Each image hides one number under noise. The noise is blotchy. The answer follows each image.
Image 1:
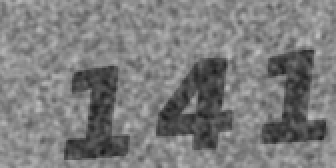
141
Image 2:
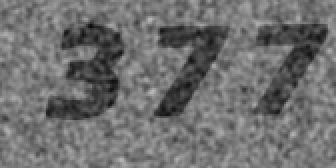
377
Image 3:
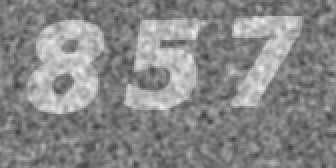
857
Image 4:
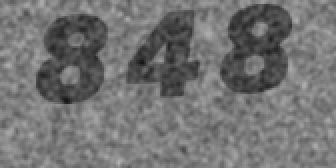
848
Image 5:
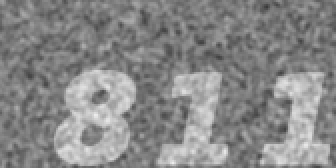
811
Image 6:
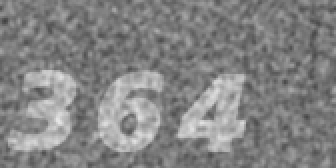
364
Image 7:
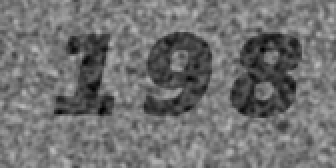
198
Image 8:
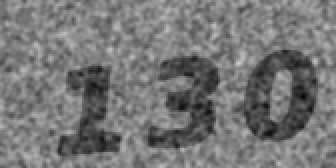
130
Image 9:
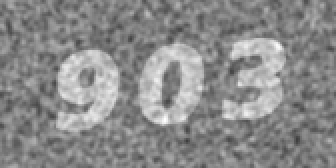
903
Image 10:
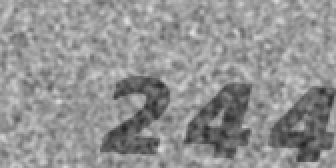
244
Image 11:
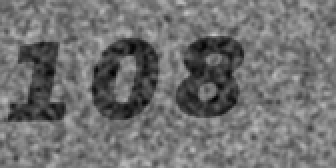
108
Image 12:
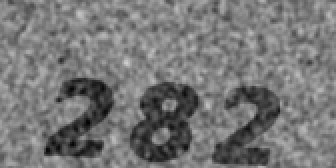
282
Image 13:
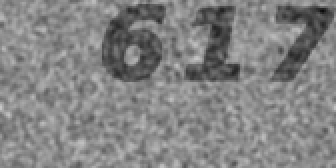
617
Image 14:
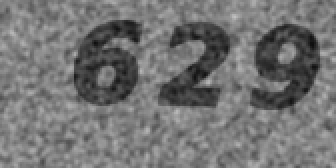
629
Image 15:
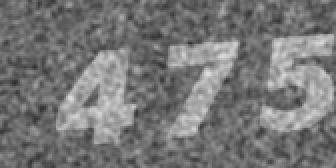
475
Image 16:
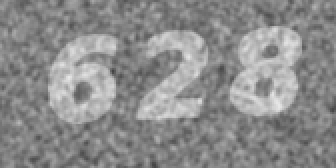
628
